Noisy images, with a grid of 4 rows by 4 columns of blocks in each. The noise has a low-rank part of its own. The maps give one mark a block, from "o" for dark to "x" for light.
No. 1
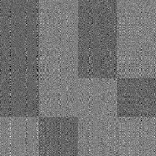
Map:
o x o x
o x o x
o x x o
x o x x
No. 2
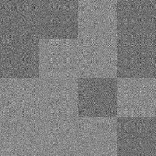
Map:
o o x o
o x x o
x x o x
x x x o
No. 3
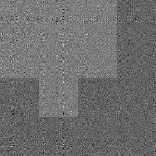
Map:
x x x o
x x x o
o x o o
o o o o
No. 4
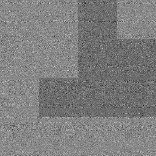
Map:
x x o x
x x o o
x o o o
x x x x
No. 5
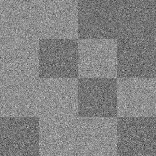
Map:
x x o o
x o x o
x x o x
o x x o
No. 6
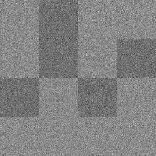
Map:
x o x x
x o x o
o x o x
x x x x
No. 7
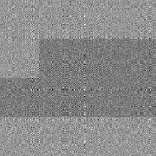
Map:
x x x x
x o o o
o o o o
x x x x
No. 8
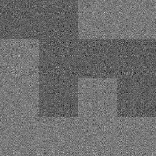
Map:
o o x x
x o o o
x o x o
x x x x
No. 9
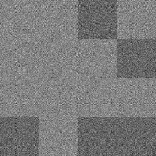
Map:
x x o x
x x x o
x x x x
o x o o
